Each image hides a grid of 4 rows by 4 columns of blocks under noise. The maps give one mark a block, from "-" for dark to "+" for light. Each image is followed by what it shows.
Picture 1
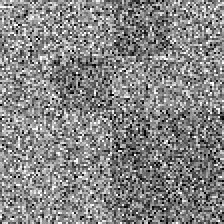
+ + - +
+ - + +
+ + - -
+ + - -
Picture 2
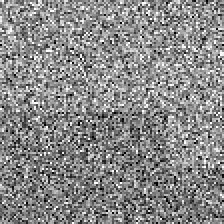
+ + + +
+ + + +
- - - +
- - - -
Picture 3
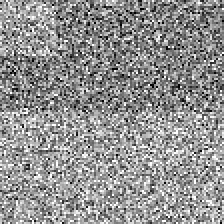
+ - - -
- - - -
+ + + +
+ + + +
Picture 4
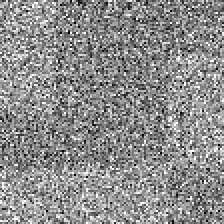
+ - - -
+ - - +
- - - +
+ + + -
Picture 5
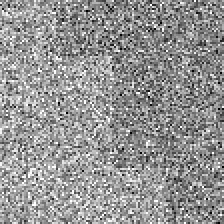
+ - - -
+ + - -
+ + - -
+ + + -
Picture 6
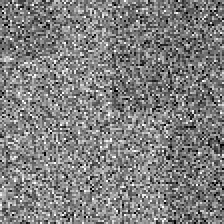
- + - -
+ + - -
+ + + -
+ + + -
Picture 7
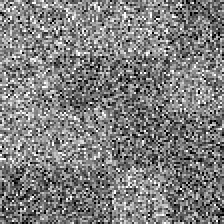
+ + + -
+ - - +
+ + - -
- - + -
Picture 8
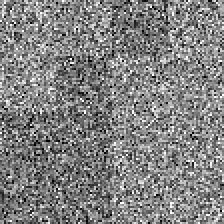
+ + - +
+ - + +
- - + +
- - + +
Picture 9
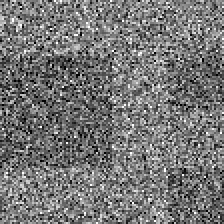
+ + + +
- - + -
- - + +
+ + + -
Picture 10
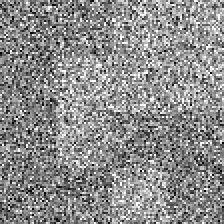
- - + +
- + + +
- + - -
- - + -
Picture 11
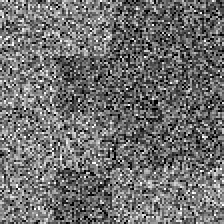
+ + - -
+ - - -
+ + - -
+ - + +
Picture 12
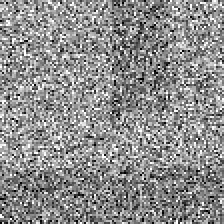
+ + - +
+ + - +
+ + + +
- - - -
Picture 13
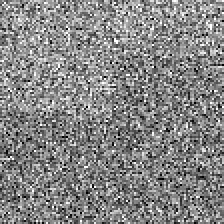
+ + + +
+ + - -
- - - -
- - - -
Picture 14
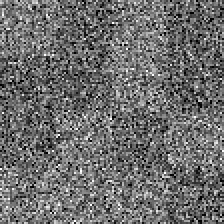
+ - + -
- - + -
- + - +
+ + + -
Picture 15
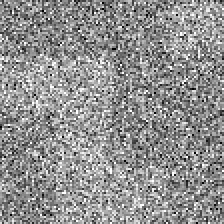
- - - +
+ + - -
- + - -
- + + -
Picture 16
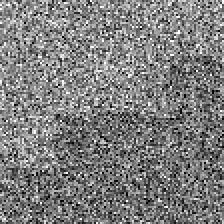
+ + + +
+ + + -
+ - - -
- - - -
